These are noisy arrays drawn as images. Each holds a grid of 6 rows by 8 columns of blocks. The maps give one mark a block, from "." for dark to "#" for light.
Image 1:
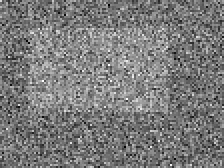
........
.#####..
.#####..
.#####..
........
........
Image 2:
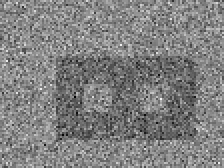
########
########
##.....#
##.#.#.#
##.....#
########
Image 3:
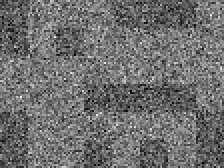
.###...#
.#.#####
########
###....#
.######.
.##.#.#.
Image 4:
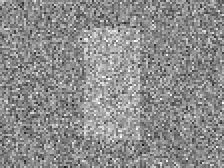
........
...##...
...##...
...##...
...##...
........
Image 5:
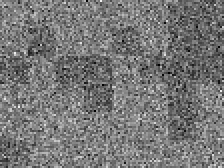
######..
#.##.#..
.#..#...
###.##.#
######.#
.#######
